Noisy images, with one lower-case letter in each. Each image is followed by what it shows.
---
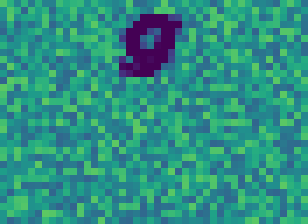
dark g, top middle
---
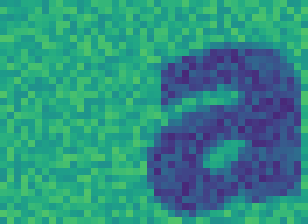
dark a
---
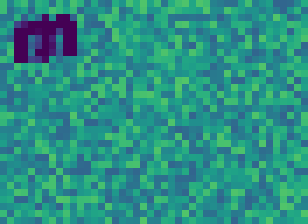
dark m, top left
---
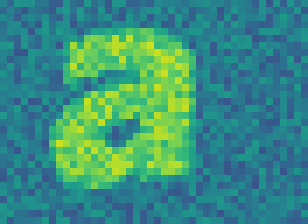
light a
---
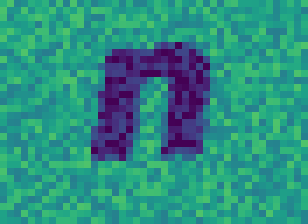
dark n
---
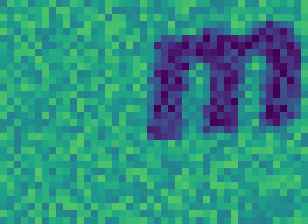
dark m
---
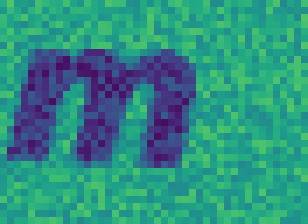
dark m
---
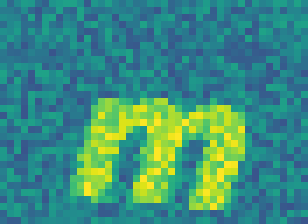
light m
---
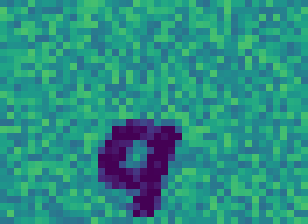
dark q, bottom middle
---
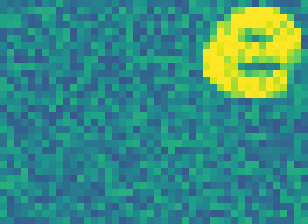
light e, top right
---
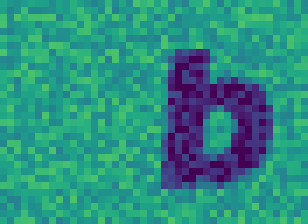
dark b
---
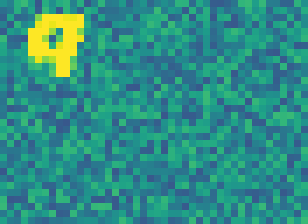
light q, top left
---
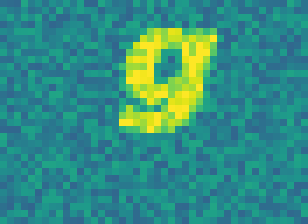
light g
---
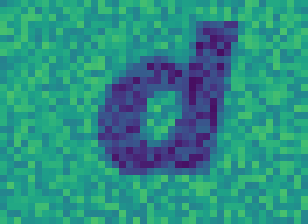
dark d
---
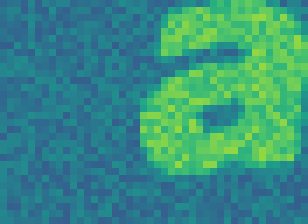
light a
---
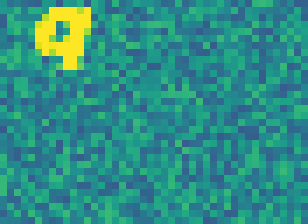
light q, top left
